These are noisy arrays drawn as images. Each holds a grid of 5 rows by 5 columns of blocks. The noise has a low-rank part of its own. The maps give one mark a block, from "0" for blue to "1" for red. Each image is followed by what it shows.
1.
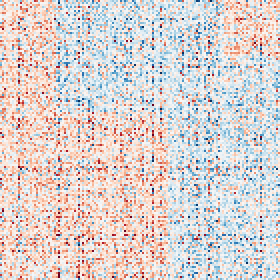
1 0 0 0 1
1 0 0 0 0
1 1 1 0 0
1 1 1 0 0
1 1 1 0 0
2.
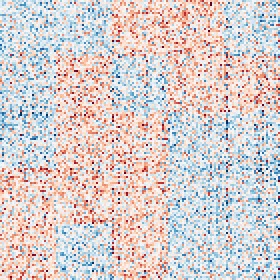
0 0 1 1 0
0 1 0 1 1
0 1 1 0 0
1 1 1 0 0
1 0 1 0 0
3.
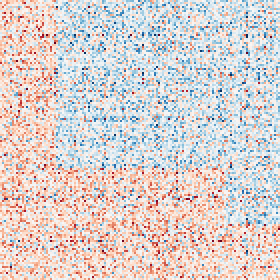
1 0 0 0 0
1 0 0 0 0
1 0 0 0 0
1 1 1 1 0
1 1 1 1 1
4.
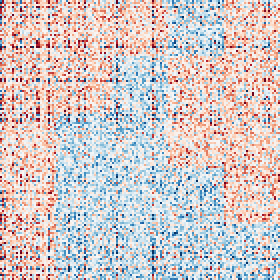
1 1 1 0 1
1 1 0 1 1
1 0 0 1 1
1 0 0 0 1
1 0 0 0 0
